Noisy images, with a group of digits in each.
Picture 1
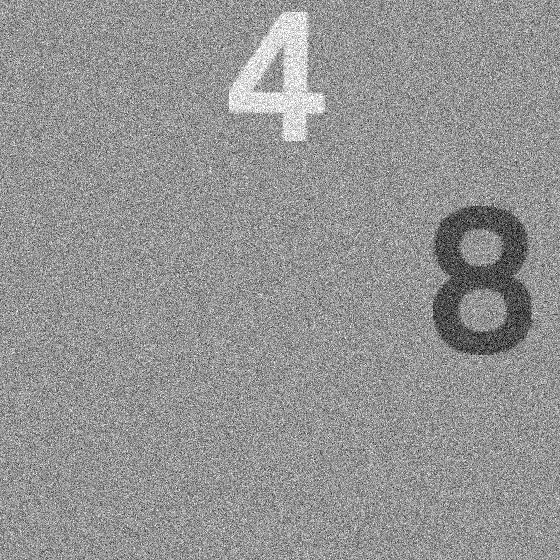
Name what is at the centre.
nothing
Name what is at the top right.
nothing
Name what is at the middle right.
8
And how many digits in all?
2
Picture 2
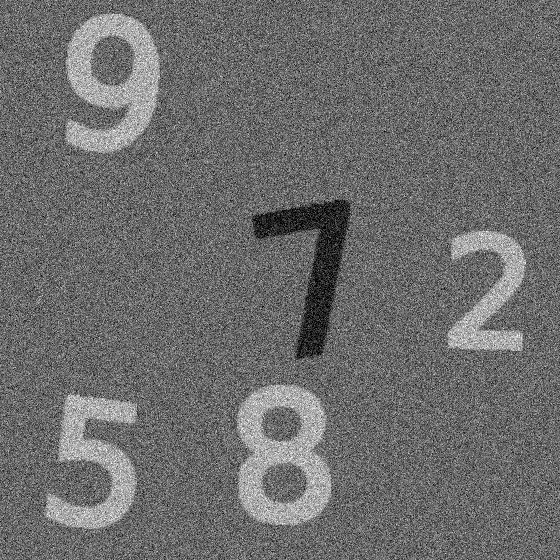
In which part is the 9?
top left
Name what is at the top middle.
nothing
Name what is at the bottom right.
nothing
